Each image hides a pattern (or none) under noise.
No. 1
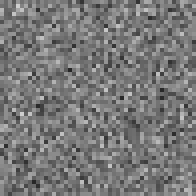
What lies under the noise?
only noise
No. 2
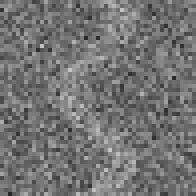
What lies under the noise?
a wavy band
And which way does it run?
top to bottom
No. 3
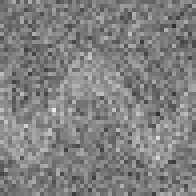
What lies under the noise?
a wavy band
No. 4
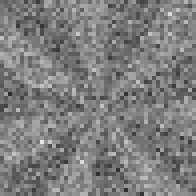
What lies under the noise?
spokes from one point
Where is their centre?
centre
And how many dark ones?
7
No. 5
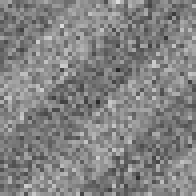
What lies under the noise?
diagonal stripes
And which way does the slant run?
bottom left to top right
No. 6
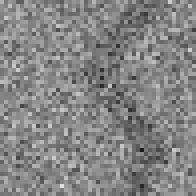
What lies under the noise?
a wavy band
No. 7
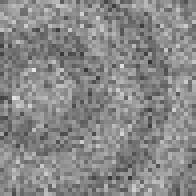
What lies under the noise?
rings round one point
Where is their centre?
middle left
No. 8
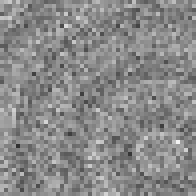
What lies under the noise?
rings round one point
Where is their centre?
bottom right
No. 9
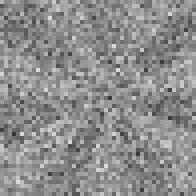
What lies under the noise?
spokes from one point
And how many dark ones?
7
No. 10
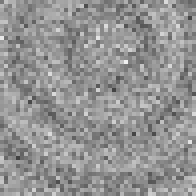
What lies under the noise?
rings round one point
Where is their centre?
top middle
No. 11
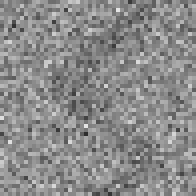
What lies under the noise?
a wavy band
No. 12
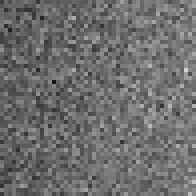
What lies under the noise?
a smooth slope
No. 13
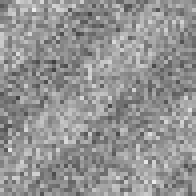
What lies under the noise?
diagonal stripes
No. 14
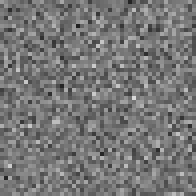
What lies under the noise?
only noise
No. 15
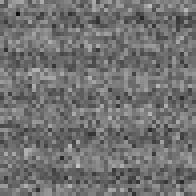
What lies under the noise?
horizontal stripes
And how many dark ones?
5
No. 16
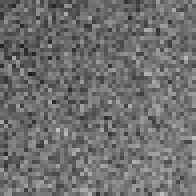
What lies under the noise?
a smooth slope
